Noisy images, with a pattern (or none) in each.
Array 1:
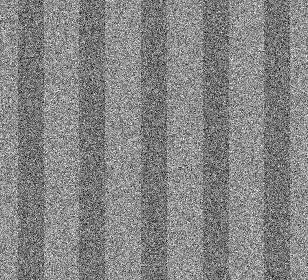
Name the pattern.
vertical stripes
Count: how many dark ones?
5
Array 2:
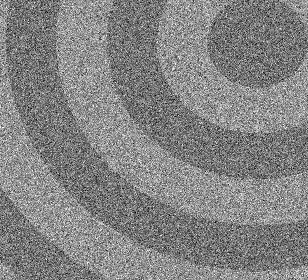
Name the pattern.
rings round one point
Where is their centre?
top right
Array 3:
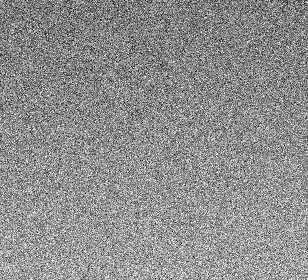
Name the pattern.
a smooth slope
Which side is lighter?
bottom
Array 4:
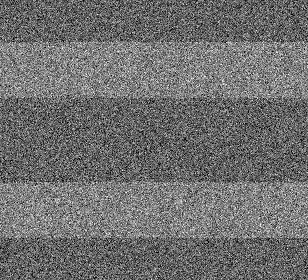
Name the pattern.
horizontal stripes
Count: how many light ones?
2
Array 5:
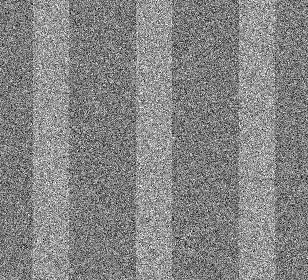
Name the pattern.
vertical stripes
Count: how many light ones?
3
